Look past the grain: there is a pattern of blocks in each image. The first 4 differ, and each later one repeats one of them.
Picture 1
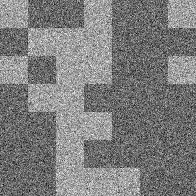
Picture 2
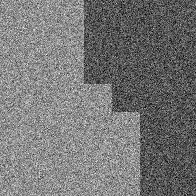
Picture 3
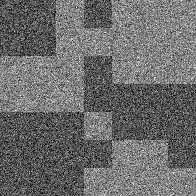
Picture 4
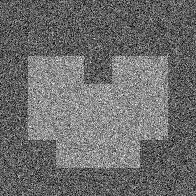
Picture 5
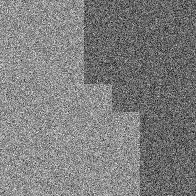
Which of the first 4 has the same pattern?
2
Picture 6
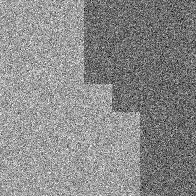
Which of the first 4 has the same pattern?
2
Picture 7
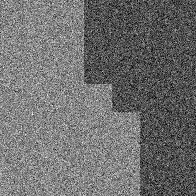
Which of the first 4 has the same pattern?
2
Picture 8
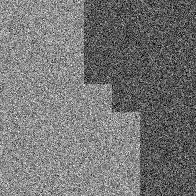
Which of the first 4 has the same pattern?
2
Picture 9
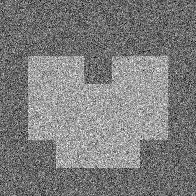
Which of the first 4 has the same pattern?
4
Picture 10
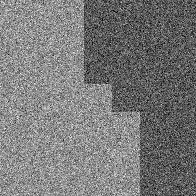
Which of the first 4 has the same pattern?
2
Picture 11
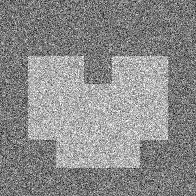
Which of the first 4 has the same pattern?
4
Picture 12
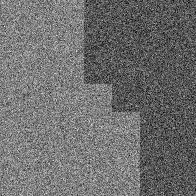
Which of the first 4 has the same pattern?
2
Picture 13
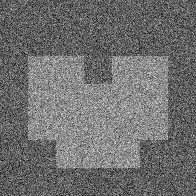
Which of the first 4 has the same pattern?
4
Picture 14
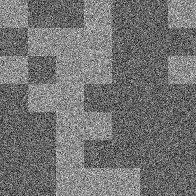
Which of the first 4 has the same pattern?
1
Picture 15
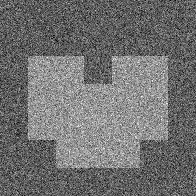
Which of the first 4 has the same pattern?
4
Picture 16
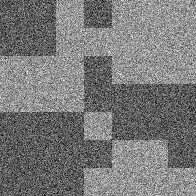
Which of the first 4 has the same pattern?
3
